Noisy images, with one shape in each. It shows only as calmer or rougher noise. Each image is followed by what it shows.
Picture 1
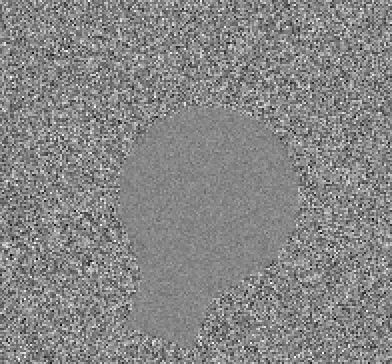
light bulb
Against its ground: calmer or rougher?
calmer
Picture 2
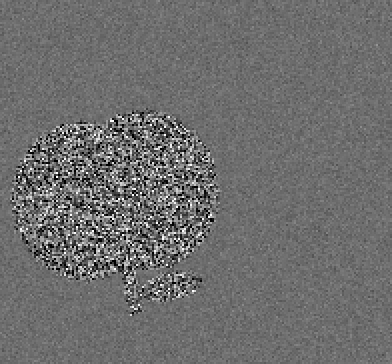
apple
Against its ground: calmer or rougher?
rougher
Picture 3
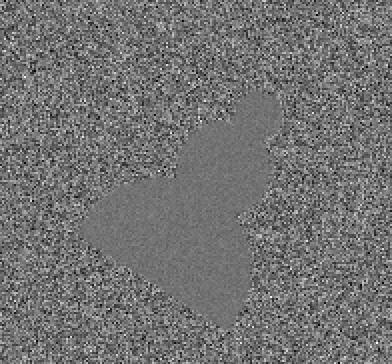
chess pawn
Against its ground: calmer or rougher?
calmer
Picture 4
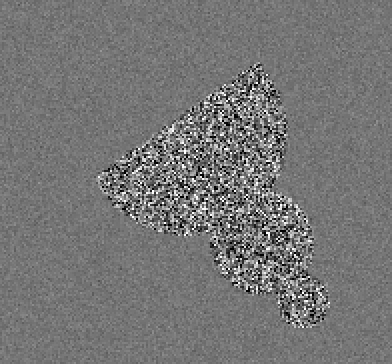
chess pawn
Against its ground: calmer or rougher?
rougher
